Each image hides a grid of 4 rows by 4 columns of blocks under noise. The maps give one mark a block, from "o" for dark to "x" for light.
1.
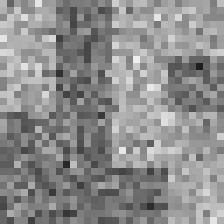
xoxx
xoxo
ooxx
ooox
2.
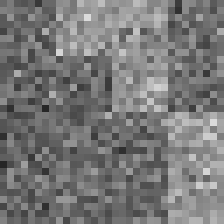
oxxo
ooxo
ooox
ooox
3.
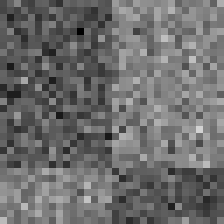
ooxx
ooxx
ooxx
xxoo
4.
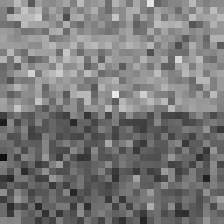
xxxx
xxxx
oooo
oooo
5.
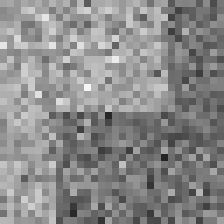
xxxo
xxxo
xooo
xooo
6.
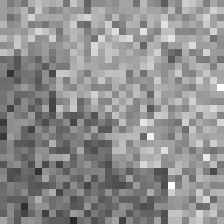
xxxx
oxxx
ooxx
ooox
